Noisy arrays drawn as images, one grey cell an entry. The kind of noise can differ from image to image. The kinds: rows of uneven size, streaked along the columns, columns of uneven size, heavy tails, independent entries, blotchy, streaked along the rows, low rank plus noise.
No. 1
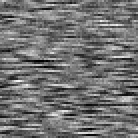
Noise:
streaked along the rows
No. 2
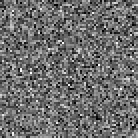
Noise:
independent entries
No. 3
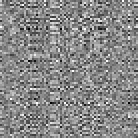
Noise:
low rank plus noise
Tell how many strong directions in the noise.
three or four
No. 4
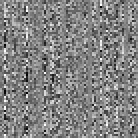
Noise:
columns of uneven size
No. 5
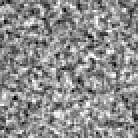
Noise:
blotchy
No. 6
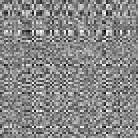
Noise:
low rank plus noise
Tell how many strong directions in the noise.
one
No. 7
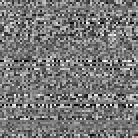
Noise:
rows of uneven size
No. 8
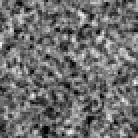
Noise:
blotchy
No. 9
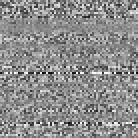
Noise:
rows of uneven size
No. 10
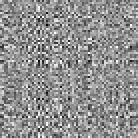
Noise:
low rank plus noise
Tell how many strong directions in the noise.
two
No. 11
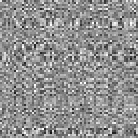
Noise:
low rank plus noise
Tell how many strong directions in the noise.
two
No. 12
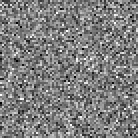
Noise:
independent entries
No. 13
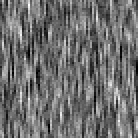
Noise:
streaked along the columns
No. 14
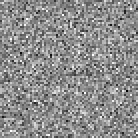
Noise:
independent entries
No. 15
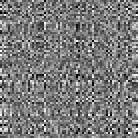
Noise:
low rank plus noise
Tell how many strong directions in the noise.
two
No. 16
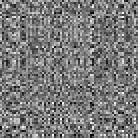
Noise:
low rank plus noise
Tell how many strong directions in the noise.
two
